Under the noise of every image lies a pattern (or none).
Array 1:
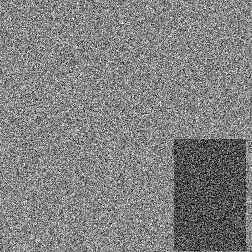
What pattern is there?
one block
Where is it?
bottom right
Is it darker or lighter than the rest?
darker
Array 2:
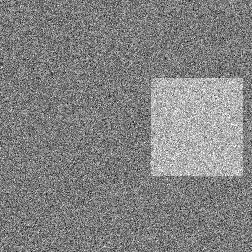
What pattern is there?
one block
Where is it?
middle right
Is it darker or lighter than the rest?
lighter
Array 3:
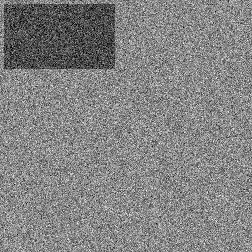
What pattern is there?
one block
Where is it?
top left
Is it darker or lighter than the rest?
darker
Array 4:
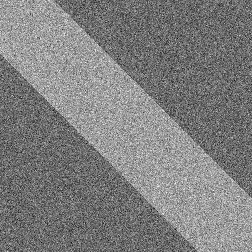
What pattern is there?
a diagonal band
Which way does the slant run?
top left to bottom right
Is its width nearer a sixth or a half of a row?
a half
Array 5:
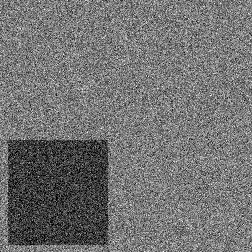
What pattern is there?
one block
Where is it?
bottom left
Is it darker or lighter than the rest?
darker
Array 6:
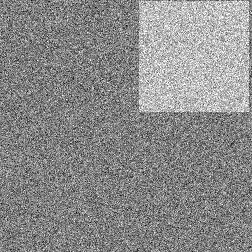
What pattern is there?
one block
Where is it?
top right
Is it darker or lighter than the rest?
lighter
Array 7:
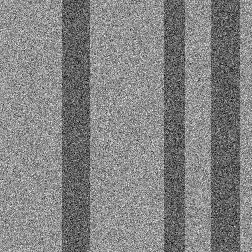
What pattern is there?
bands of columns
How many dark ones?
3
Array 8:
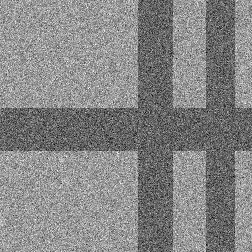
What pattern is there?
bands of rows crossing bands of columns
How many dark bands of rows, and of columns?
1 and 2
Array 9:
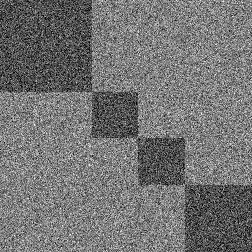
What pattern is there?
blocks along the diagonal
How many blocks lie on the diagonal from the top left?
4
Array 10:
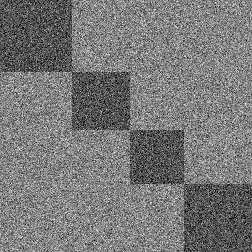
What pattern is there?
blocks along the diagonal
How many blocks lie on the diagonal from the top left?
4
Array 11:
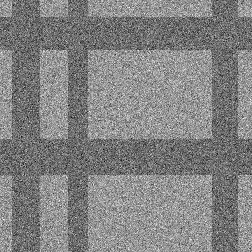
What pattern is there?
bands of rows crossing bands of columns
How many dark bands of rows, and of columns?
2 and 3
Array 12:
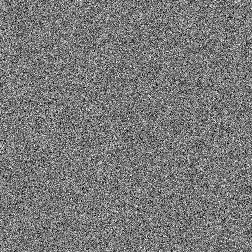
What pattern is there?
only noise
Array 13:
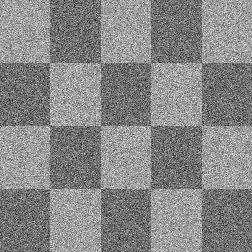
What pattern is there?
a checkerboard
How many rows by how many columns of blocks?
4 by 5
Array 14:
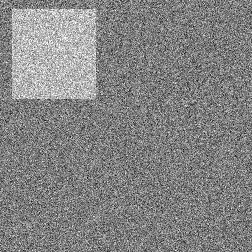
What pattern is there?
one block
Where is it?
top left
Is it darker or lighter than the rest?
lighter
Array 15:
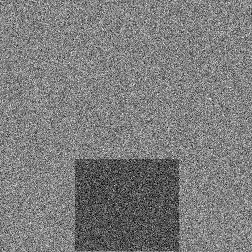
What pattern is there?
one block
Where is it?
bottom middle
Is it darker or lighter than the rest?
darker
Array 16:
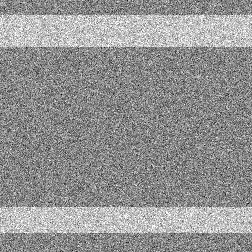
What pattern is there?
bands of rows
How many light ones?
2
